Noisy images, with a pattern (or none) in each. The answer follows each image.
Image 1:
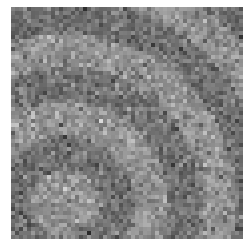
rings round one point
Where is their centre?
bottom left
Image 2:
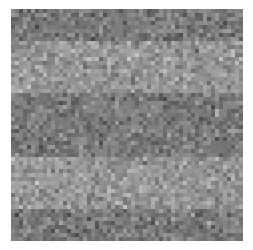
horizontal stripes
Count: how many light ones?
2
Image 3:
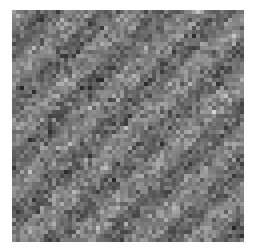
diagonal stripes
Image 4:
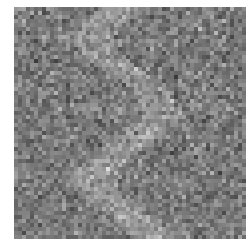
a wavy band
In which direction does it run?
top to bottom
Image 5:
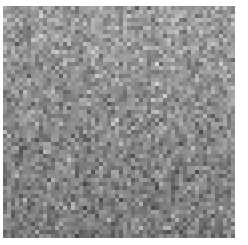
a smooth slope
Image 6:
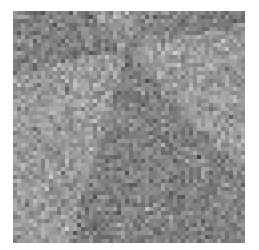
spokes from one point
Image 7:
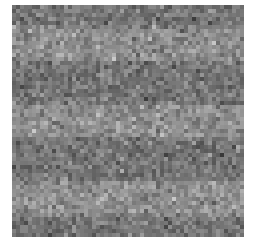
horizontal stripes
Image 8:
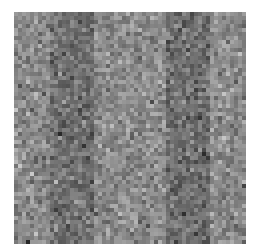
vertical stripes
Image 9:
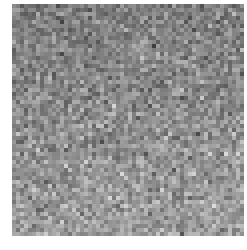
a smooth slope
